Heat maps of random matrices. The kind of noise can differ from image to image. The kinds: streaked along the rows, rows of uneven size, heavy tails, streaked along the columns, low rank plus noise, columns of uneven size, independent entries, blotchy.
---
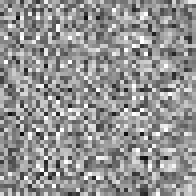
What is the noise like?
low rank plus noise
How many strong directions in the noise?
two
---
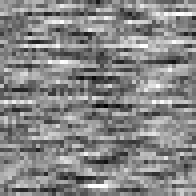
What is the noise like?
streaked along the rows
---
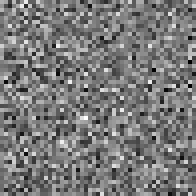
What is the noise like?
low rank plus noise
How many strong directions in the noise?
five to eight
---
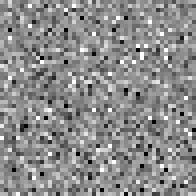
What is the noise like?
heavy tails
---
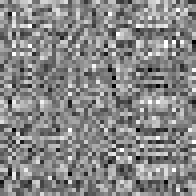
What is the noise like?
low rank plus noise
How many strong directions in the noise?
one
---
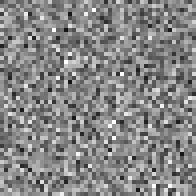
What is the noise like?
independent entries
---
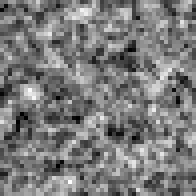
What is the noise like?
blotchy
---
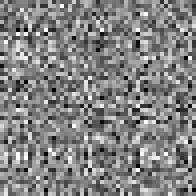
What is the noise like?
low rank plus noise
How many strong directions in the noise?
one
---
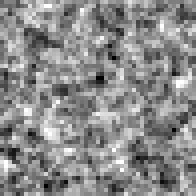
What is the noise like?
blotchy
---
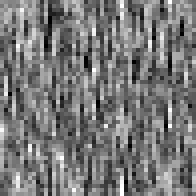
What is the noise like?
streaked along the columns
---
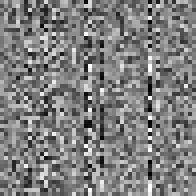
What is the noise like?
columns of uneven size
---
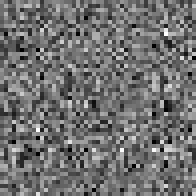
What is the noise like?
low rank plus noise
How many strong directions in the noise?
three or four
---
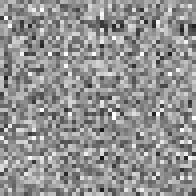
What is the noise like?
low rank plus noise
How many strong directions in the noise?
five to eight
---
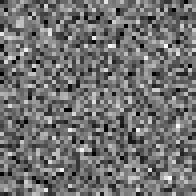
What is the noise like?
independent entries
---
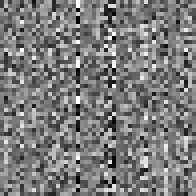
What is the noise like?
columns of uneven size
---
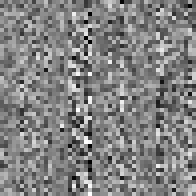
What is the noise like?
columns of uneven size
